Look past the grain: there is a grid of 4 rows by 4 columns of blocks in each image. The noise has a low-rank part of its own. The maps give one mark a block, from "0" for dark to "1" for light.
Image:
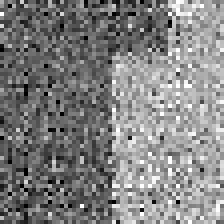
0 0 0 1
0 0 1 1
0 0 1 1
0 0 1 1
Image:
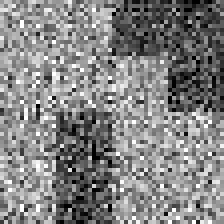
1 1 0 0
1 1 1 0
1 0 1 1
1 0 1 1
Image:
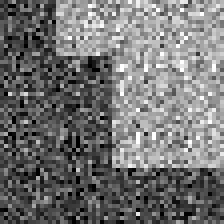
0 1 1 1
0 0 1 1
0 0 1 1
0 0 0 0
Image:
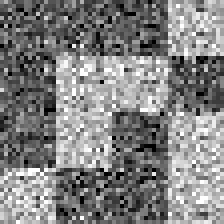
0 0 0 1
0 1 1 0
0 1 0 1
1 0 0 1
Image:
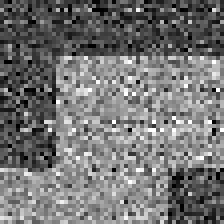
0 0 0 0
0 1 1 1
0 1 1 1
1 1 1 0
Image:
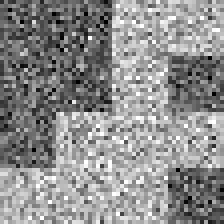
0 0 1 1
0 0 1 0
0 1 1 1
1 1 1 0
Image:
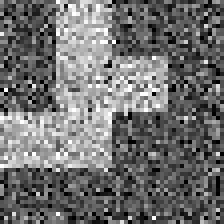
0 1 0 0
0 1 1 0
1 1 0 0
0 0 0 0
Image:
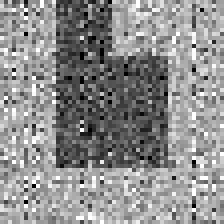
1 0 1 1
1 0 0 1
1 0 0 1
1 1 1 1
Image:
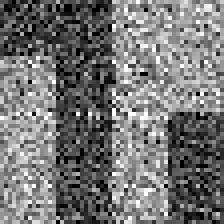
0 0 1 1
1 0 1 1
1 0 1 0
1 0 1 0
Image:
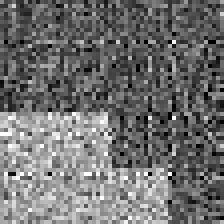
0 0 0 0
0 0 0 0
1 1 0 0
1 1 1 0
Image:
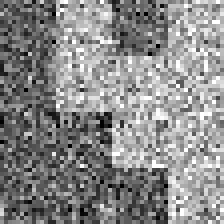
0 1 0 1
0 1 1 1
0 0 1 1
0 0 0 1
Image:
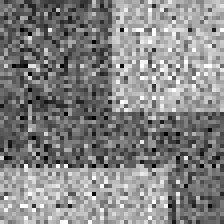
0 0 1 1
0 0 1 1
0 0 0 0
1 1 1 0
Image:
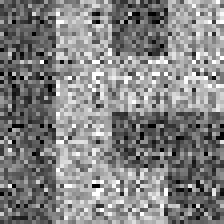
0 1 0 1
0 1 1 1
0 1 0 0
0 1 1 0
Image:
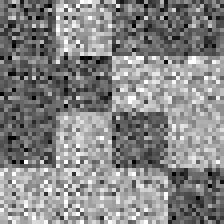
0 1 0 0
0 0 1 1
0 1 0 1
1 1 1 0
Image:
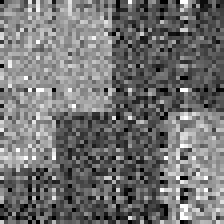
1 1 0 0
1 1 0 0
1 0 0 1
0 0 0 1
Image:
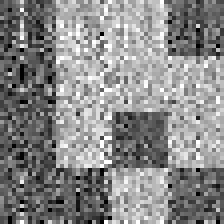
0 1 1 0
0 1 1 1
0 1 0 1
0 0 1 0
